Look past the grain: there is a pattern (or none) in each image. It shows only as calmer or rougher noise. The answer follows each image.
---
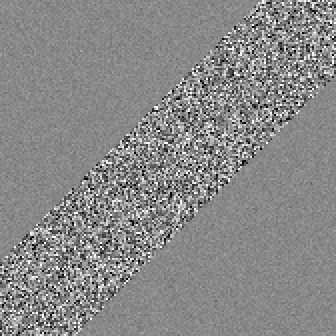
a diagonal band
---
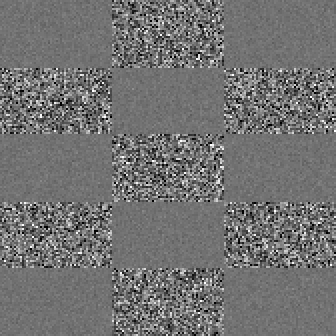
a checkerboard
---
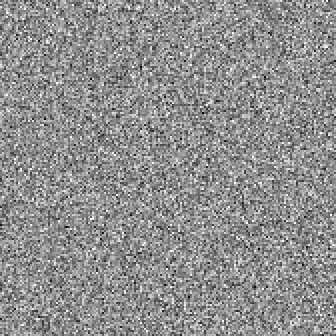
only noise
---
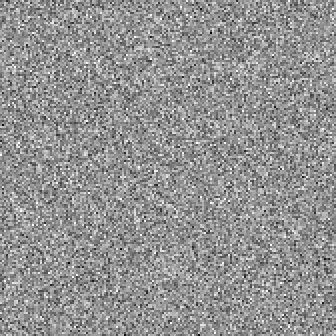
only noise
